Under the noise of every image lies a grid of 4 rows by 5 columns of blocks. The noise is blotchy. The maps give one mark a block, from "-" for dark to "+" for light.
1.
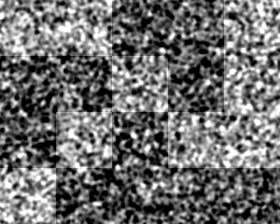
+ + - - +
- - + - +
- + - + +
+ - - - -
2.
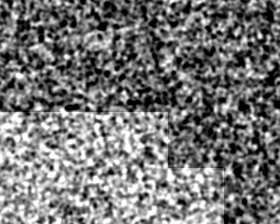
- - - - -
- - - - -
+ + + - -
+ + + + -
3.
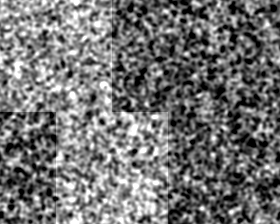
+ + - - -
+ + - - -
- + + - -
- + + - -
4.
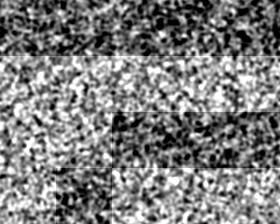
- - - - -
+ + + + +
+ + - - -
+ - + + +
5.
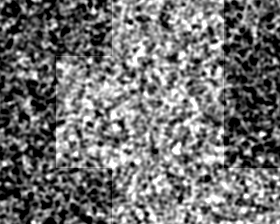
- - + + -
- + + + -
- + + + -
- - + + +
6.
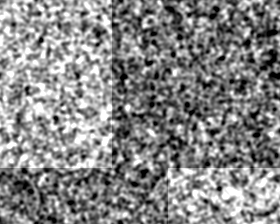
+ + - - -
+ + - - -
+ + - - -
- - - + +
